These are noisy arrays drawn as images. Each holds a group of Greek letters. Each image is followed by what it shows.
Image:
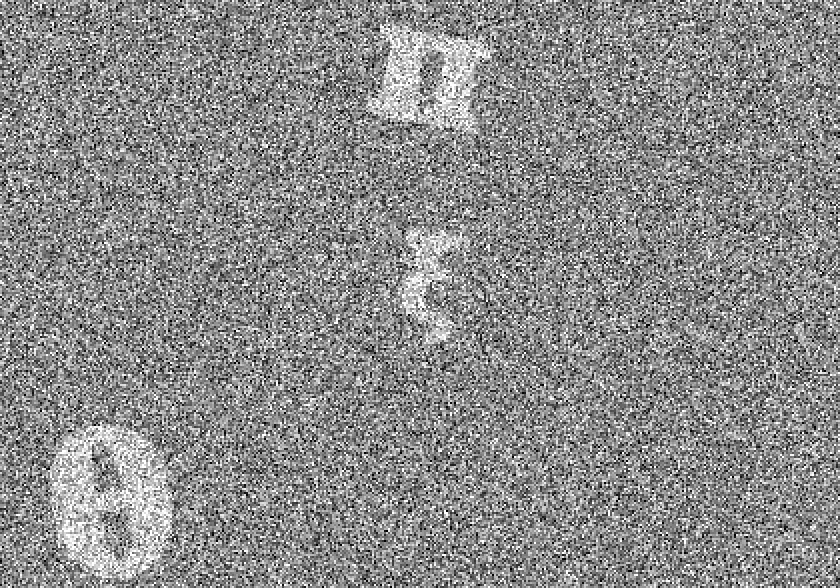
top middle: light pi; centre: light xi; bottom left: light theta
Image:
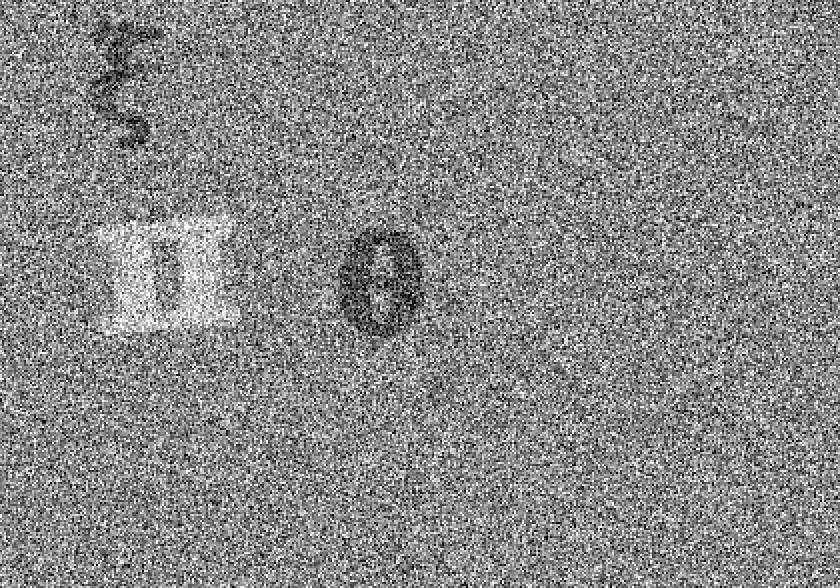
top left: dark xi; middle left: light pi; centre: dark theta
